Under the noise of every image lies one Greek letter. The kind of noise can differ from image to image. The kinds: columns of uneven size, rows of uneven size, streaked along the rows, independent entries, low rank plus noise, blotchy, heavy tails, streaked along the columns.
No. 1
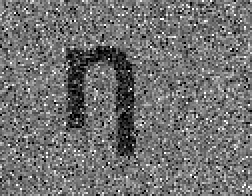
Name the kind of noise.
heavy tails
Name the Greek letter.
eta
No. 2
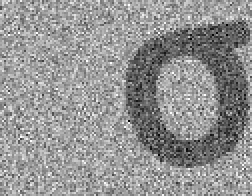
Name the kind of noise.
low rank plus noise
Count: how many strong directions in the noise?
one
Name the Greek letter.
sigma
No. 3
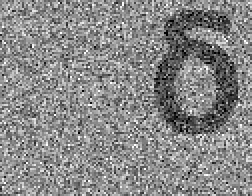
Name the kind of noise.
independent entries
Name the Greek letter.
delta
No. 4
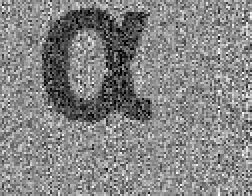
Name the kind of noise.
columns of uneven size
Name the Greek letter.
alpha
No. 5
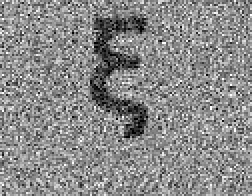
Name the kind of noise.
low rank plus noise
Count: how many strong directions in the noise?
three or four
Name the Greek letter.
xi
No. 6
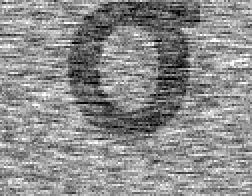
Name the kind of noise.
streaked along the rows
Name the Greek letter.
sigma
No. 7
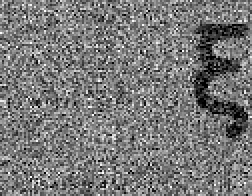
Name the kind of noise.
low rank plus noise
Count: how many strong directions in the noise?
five to eight
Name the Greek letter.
xi
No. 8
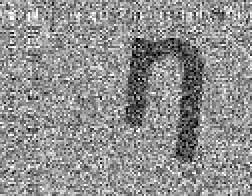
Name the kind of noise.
low rank plus noise
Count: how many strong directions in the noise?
one
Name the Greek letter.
eta
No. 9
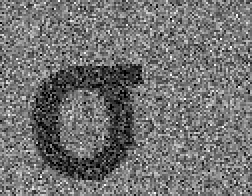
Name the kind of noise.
independent entries
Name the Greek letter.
sigma
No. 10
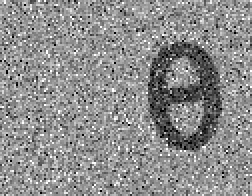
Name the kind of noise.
heavy tails
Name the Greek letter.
theta
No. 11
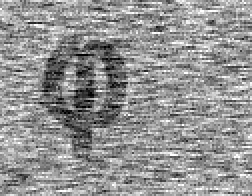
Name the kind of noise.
streaked along the rows
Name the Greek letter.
phi
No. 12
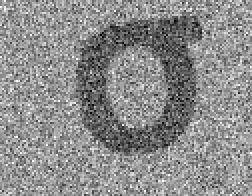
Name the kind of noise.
independent entries
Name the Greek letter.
sigma
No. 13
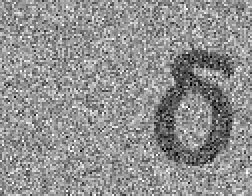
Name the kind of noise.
independent entries
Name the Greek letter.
delta
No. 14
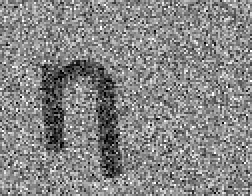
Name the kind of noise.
independent entries
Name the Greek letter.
eta
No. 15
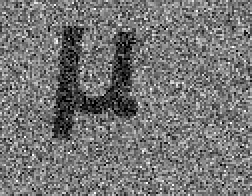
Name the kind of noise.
independent entries
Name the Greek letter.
mu
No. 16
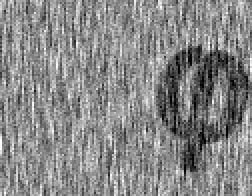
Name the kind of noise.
streaked along the columns
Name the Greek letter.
phi
